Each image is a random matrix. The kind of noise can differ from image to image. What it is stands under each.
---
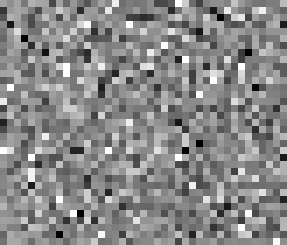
heavy tails
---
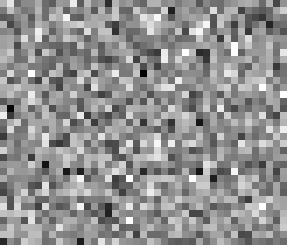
low rank plus noise
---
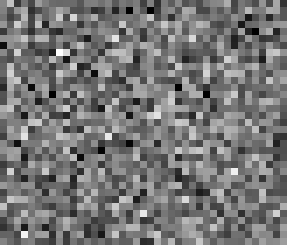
independent entries
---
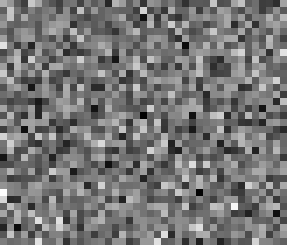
independent entries
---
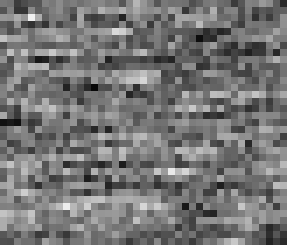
streaked along the rows
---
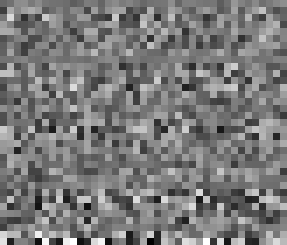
rows of uneven size
